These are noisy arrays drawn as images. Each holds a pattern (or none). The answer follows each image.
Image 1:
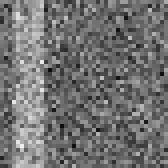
one vertical stripe
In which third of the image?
left
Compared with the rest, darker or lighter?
lighter
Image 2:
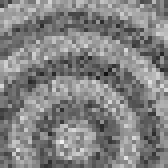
rings round one point
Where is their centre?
bottom middle
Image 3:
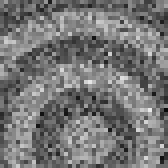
rings round one point
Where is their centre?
bottom middle
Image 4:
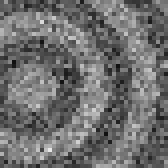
rings round one point
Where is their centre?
middle left
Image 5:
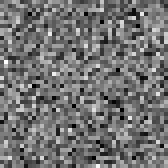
only noise
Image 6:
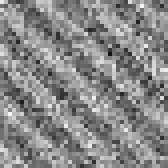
diagonal stripes
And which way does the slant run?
top left to bottom right
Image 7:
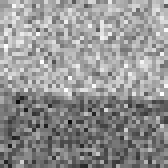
a sharp edge
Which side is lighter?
top
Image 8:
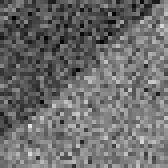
a sharp edge
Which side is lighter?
bottom right
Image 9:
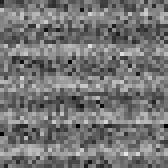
horizontal stripes
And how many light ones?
5
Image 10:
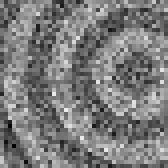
rings round one point
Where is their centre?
middle right
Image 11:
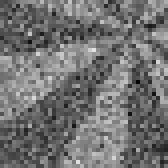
spokes from one point
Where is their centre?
top right
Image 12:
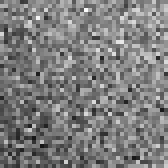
a smooth slope
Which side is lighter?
top right
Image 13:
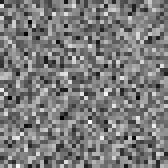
only noise
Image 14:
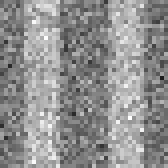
vertical stripes
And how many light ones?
2
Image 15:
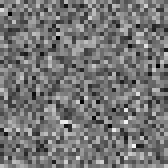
only noise
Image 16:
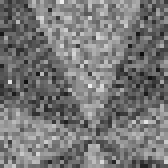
spokes from one point
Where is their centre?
bottom middle
